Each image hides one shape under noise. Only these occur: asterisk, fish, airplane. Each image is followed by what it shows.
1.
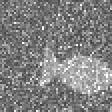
fish
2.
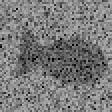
fish
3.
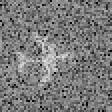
airplane
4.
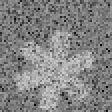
asterisk
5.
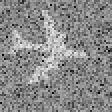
airplane
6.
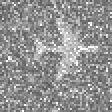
airplane
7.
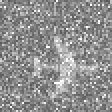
airplane
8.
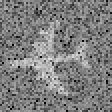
airplane
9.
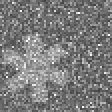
asterisk
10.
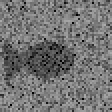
fish
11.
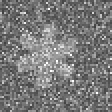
asterisk
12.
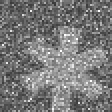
asterisk
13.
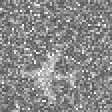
airplane
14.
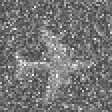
airplane
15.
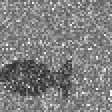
fish
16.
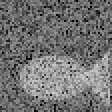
fish
